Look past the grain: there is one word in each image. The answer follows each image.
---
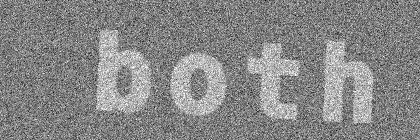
both
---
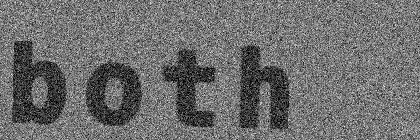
both
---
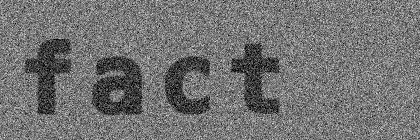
fact
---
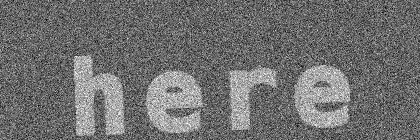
here
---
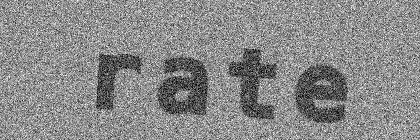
rate
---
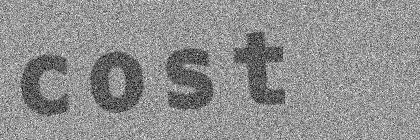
cost
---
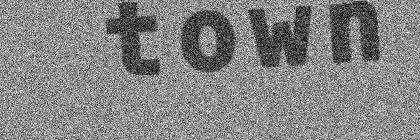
town
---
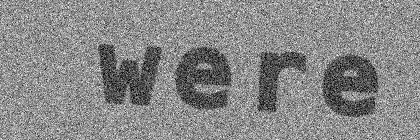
were
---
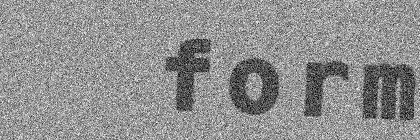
form
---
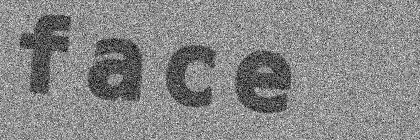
face
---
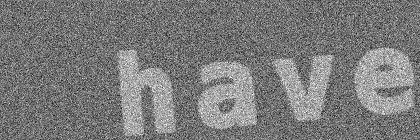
have
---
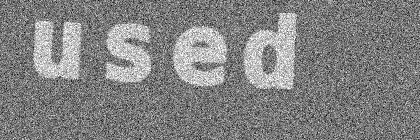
used
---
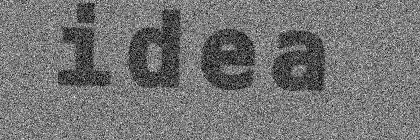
idea
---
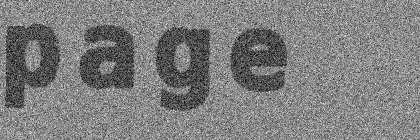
page
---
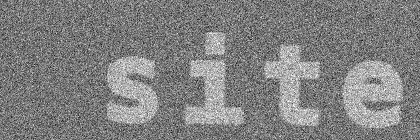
site
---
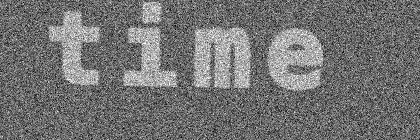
time
